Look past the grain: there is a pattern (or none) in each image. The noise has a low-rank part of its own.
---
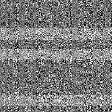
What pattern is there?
bands of rows
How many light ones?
3
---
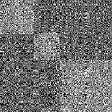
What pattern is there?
blocks along the diagonal
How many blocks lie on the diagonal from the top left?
3
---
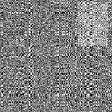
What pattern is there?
one block
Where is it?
top right
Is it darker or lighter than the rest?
lighter
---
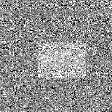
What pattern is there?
one block
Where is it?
centre
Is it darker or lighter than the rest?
lighter
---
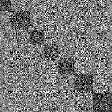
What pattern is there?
blocks along the diagonal
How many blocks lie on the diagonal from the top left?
7
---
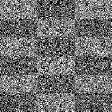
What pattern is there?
a checkerboard
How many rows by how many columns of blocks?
6 by 3
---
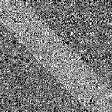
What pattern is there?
a diagonal band
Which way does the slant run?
top left to bottom right
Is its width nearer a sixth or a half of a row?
a half
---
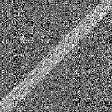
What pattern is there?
a diagonal band
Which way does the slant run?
bottom left to top right
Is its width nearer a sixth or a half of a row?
a sixth
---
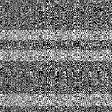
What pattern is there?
bands of rows
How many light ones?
3
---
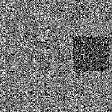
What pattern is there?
one block
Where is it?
middle right
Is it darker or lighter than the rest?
darker
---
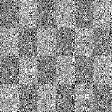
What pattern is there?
a checkerboard
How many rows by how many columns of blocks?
4 by 6
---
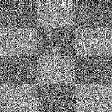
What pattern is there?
a checkerboard
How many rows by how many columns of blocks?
4 by 3
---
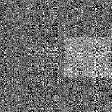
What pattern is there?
one block
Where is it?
middle right
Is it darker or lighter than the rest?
lighter
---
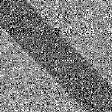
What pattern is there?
a diagonal band
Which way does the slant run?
top left to bottom right
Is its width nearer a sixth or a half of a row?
a half
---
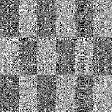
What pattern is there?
a checkerboard
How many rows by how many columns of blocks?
3 by 6
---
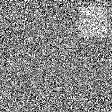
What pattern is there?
one block
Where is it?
top right
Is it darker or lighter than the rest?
lighter
